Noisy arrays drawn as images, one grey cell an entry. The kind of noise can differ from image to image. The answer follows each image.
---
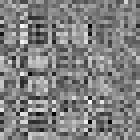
low rank plus noise
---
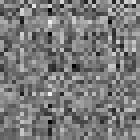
low rank plus noise
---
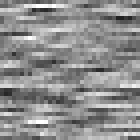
streaked along the rows
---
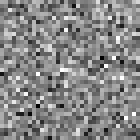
independent entries
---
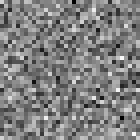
independent entries
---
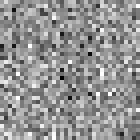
low rank plus noise
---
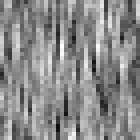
streaked along the columns
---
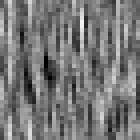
streaked along the columns
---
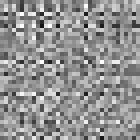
low rank plus noise
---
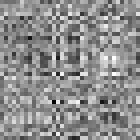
low rank plus noise
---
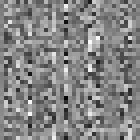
columns of uneven size
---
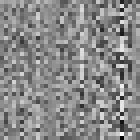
columns of uneven size
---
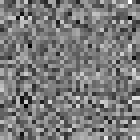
low rank plus noise
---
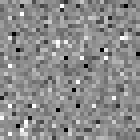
heavy tails
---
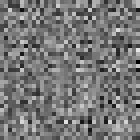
low rank plus noise
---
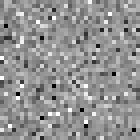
heavy tails
